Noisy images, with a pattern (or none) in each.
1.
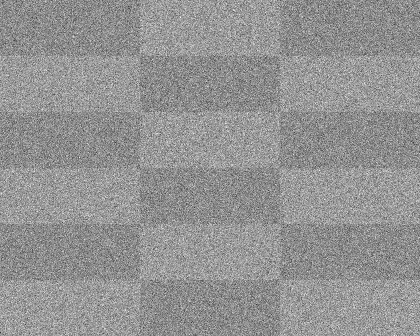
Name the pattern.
a checkerboard
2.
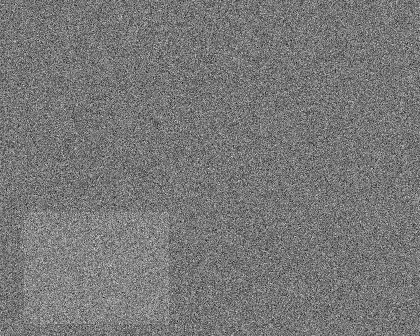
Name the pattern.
one block
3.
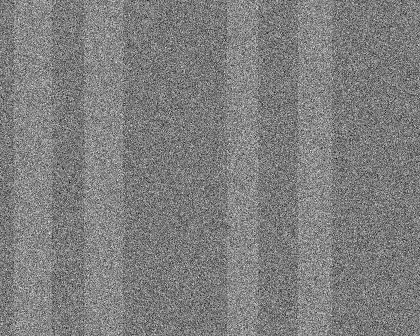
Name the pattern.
bands of columns
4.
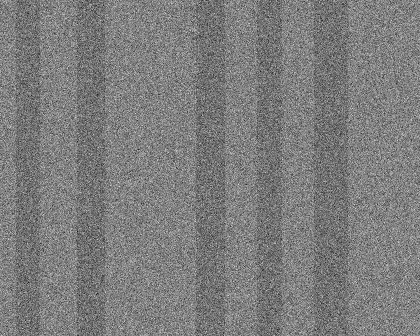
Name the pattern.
bands of columns
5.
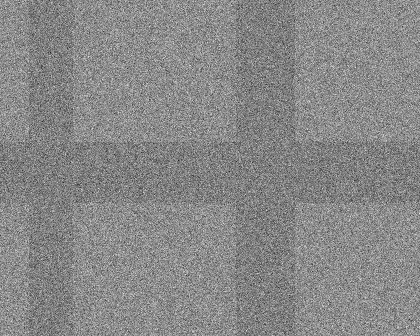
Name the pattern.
bands of rows crossing bands of columns
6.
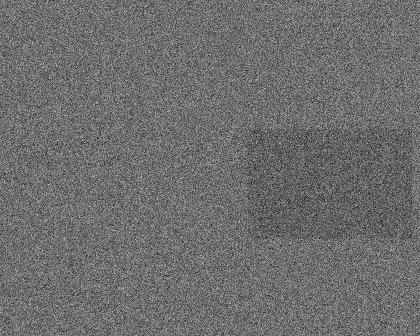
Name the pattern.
one block
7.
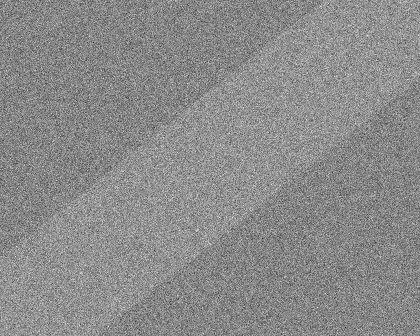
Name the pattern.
a diagonal band
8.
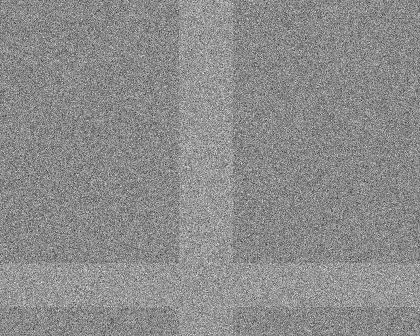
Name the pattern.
bands of rows crossing bands of columns
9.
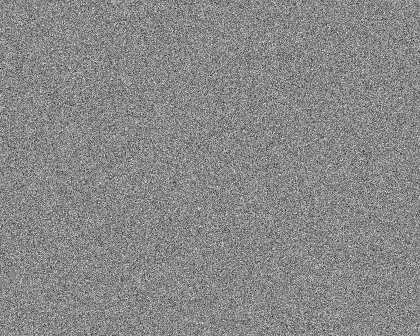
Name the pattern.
only noise
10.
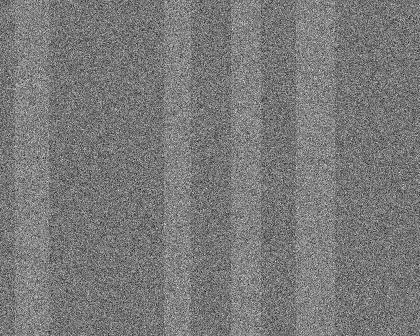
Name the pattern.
bands of columns
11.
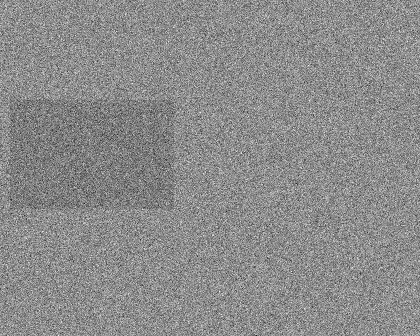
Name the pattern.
one block
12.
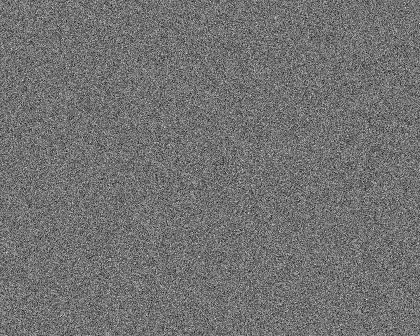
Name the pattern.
only noise
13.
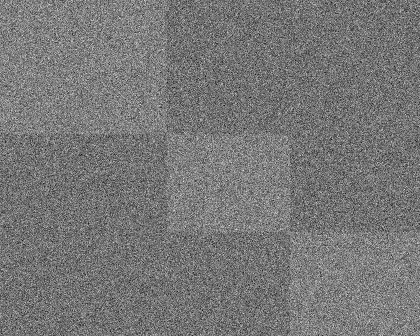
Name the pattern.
blocks along the diagonal
